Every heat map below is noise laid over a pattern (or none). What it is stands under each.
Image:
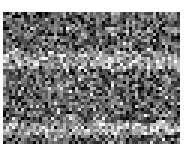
bands of rows
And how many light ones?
2
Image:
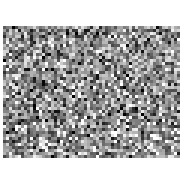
only noise
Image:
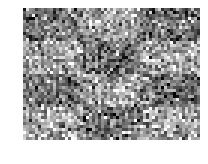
a checkerboard
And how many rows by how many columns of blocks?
4 by 3
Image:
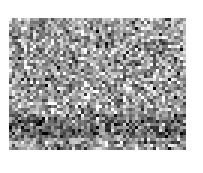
one band of rows
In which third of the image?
bottom
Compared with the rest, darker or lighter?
darker
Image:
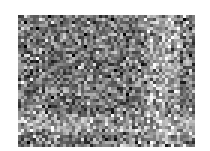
bands of rows crossing bands of columns
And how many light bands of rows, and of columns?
1 and 1
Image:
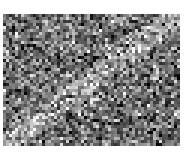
a diagonal band
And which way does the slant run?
bottom left to top right
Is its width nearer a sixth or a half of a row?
a sixth
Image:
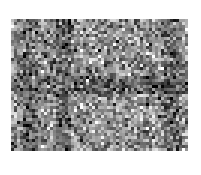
bands of rows crossing bands of columns
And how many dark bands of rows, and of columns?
1 and 3
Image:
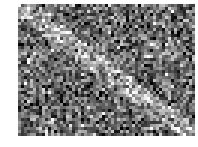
a diagonal band
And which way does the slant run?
top left to bottom right
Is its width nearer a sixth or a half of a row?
a sixth
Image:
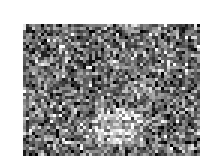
one block
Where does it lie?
bottom middle
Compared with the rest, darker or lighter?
lighter
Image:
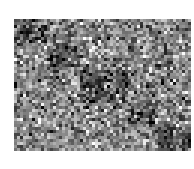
blocks along the diagonal
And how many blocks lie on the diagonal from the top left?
5
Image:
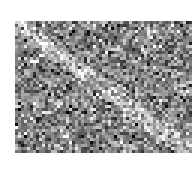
a diagonal band
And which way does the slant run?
top left to bottom right
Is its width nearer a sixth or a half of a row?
a sixth
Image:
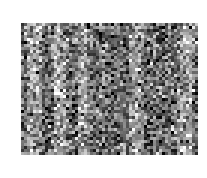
bands of columns
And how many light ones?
5
